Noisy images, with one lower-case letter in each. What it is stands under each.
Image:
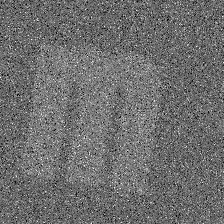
m
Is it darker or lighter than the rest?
lighter
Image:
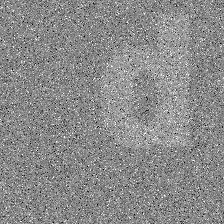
d
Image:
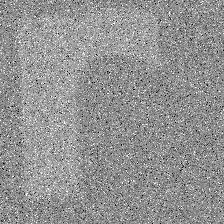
r
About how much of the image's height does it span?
nearly all
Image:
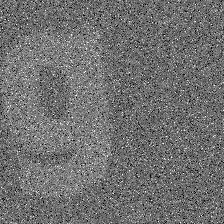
g
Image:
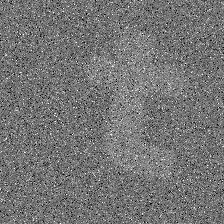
t
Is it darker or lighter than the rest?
lighter
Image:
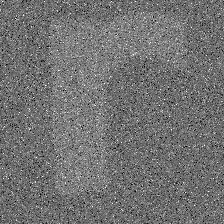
r
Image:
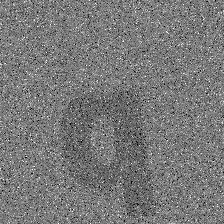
q
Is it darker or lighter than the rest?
darker
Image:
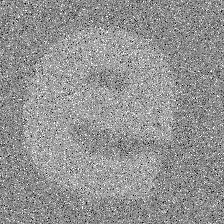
e
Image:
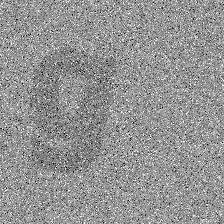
g
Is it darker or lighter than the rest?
darker
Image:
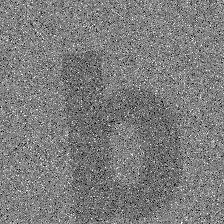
b
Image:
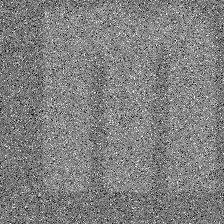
m
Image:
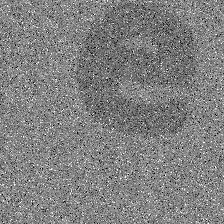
e
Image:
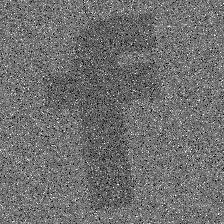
f
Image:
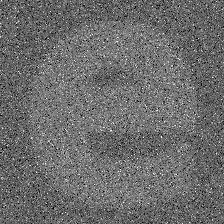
e
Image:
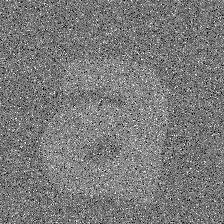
a
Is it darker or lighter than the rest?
lighter
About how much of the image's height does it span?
two thirds
